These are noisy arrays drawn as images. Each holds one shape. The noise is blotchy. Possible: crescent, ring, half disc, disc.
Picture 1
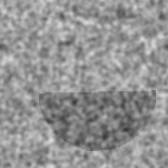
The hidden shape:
half disc
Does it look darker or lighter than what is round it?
darker
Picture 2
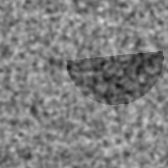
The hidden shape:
half disc
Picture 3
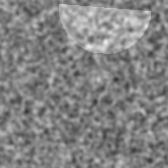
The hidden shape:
half disc
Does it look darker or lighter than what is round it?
lighter
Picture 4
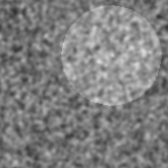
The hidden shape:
disc
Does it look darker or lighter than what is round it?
lighter
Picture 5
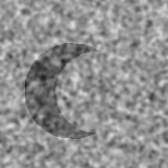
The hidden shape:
crescent
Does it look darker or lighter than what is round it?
darker
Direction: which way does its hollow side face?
right
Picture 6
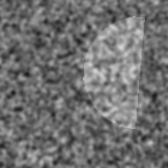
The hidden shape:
half disc
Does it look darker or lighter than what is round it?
lighter
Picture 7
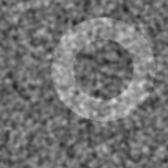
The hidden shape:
ring
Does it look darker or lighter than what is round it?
lighter
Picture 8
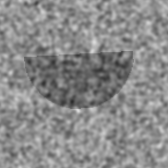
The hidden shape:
half disc
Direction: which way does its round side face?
down
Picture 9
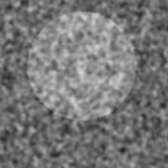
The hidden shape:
disc
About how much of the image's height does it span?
two thirds
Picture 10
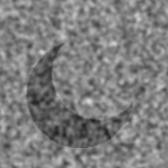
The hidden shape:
crescent
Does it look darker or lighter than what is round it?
darker
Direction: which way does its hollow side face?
up and right
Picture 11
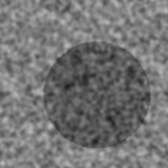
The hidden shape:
disc
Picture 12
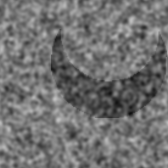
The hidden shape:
crescent
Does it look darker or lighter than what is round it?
darker
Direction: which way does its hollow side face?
up
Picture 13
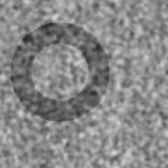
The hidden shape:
ring
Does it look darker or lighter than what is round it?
darker
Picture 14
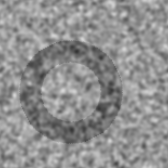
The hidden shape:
ring
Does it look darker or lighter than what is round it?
darker
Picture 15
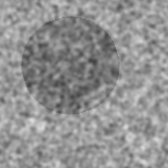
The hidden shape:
disc
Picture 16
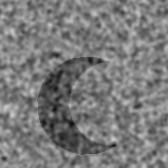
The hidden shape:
crescent
